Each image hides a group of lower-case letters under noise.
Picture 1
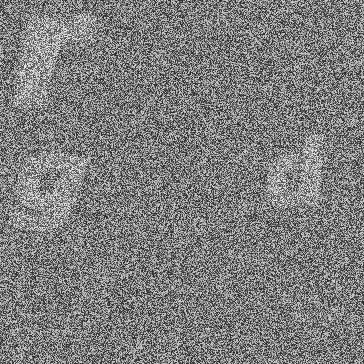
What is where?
top left: r; middle left: g; middle right: d
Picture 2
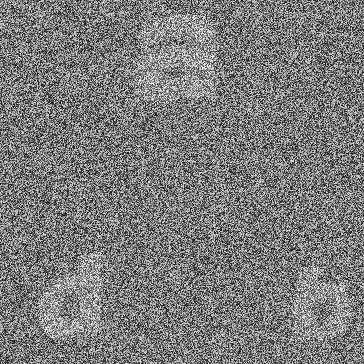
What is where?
top middle: a; bottom left: d; bottom right: b
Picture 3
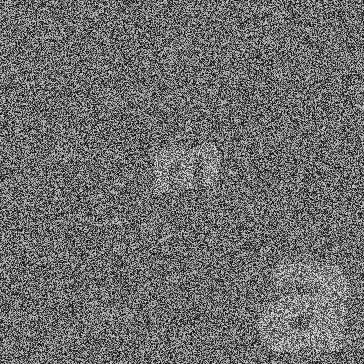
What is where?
centre: m; bottom right: a
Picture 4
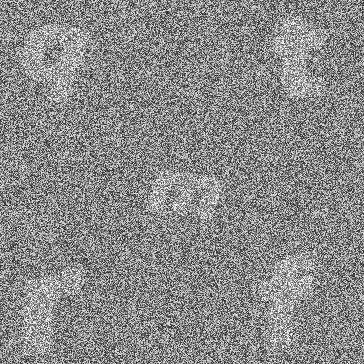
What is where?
top left: q; top right: t; centre: m; bottom left: r; bottom right: f
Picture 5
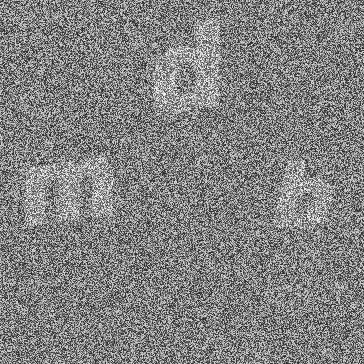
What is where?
top middle: d; middle left: m; middle right: b
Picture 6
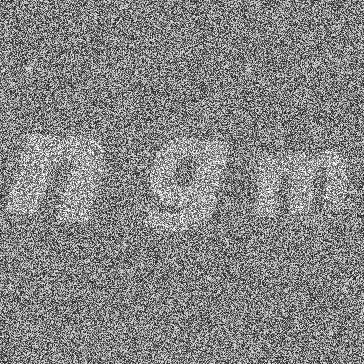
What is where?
middle left: n; centre: g; middle right: m
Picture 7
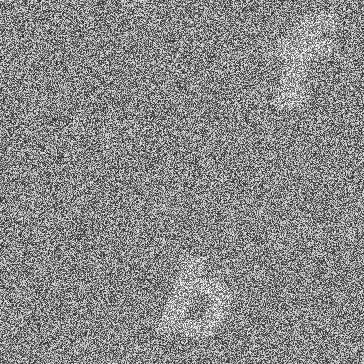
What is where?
top right: f; bottom middle: b
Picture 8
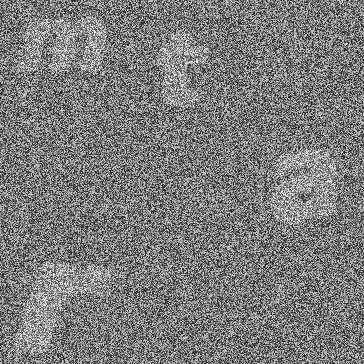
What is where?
top left: m; top middle: t; middle right: a; bottom left: r
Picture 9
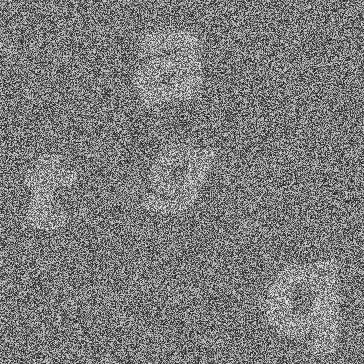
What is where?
top middle: a; middle left: t; centre: g; bottom right: q
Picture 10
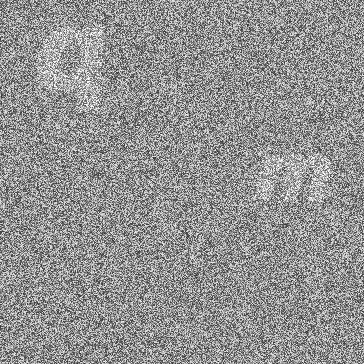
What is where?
top left: q; middle right: m
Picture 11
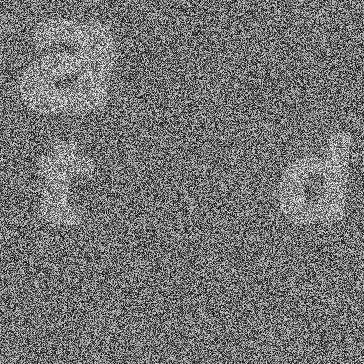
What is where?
top left: a; middle left: t; middle right: d
